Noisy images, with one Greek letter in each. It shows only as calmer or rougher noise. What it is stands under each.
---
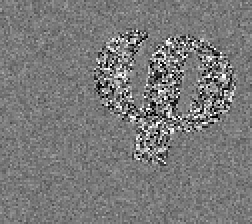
phi
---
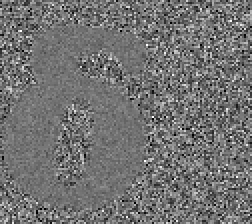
delta
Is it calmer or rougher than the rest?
calmer
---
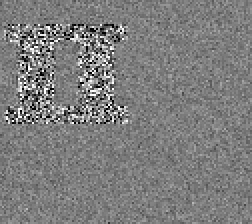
pi
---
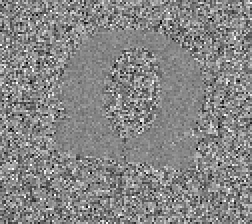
omega
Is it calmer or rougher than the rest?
calmer
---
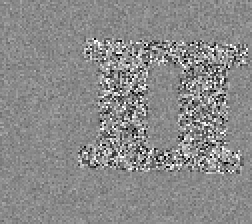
pi
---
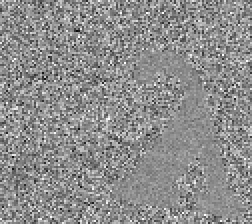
lambda
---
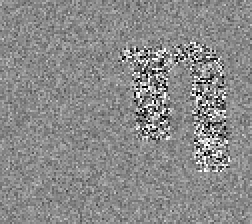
eta
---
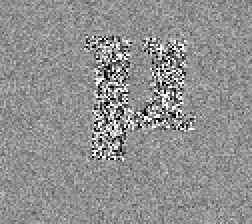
mu
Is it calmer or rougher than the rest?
rougher
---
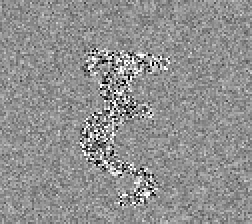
xi
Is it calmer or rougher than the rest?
rougher
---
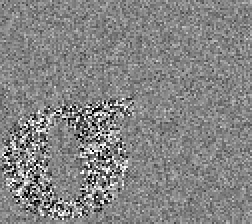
sigma
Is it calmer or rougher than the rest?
rougher
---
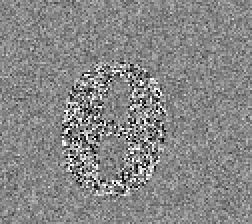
theta
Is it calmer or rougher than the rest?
rougher
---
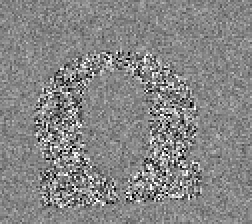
omega
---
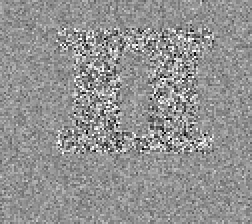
pi
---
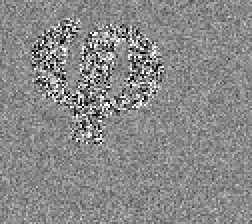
phi
